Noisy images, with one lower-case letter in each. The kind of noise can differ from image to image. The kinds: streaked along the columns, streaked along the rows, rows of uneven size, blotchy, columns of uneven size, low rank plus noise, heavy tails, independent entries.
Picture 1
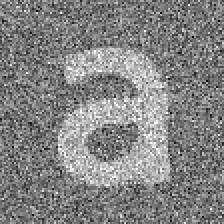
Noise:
independent entries
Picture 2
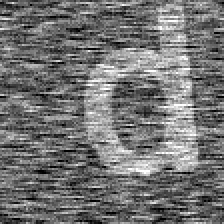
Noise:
streaked along the rows
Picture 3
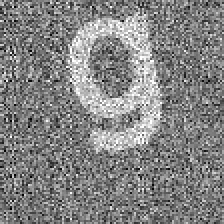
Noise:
low rank plus noise
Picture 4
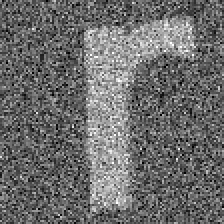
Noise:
independent entries
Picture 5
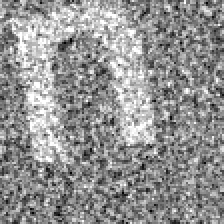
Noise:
blotchy
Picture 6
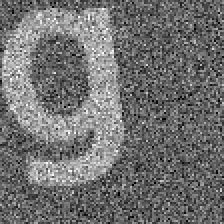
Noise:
independent entries
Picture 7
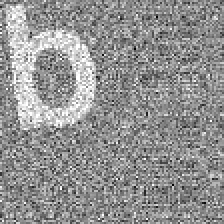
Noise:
low rank plus noise
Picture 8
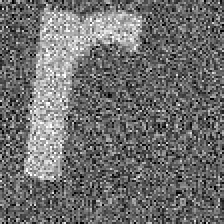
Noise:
low rank plus noise
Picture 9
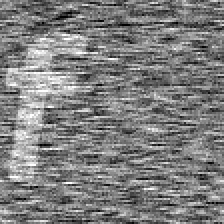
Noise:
streaked along the rows
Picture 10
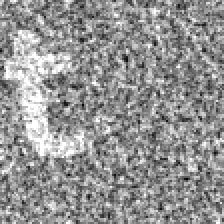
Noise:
blotchy
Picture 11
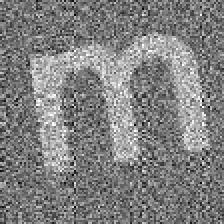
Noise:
low rank plus noise
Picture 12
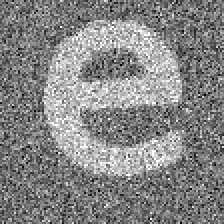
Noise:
independent entries
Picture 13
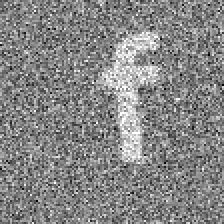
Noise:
independent entries
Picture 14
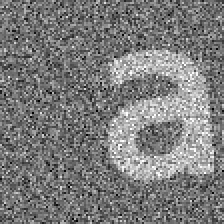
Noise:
independent entries
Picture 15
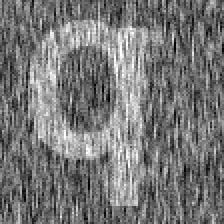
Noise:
streaked along the columns
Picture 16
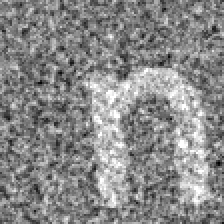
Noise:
blotchy
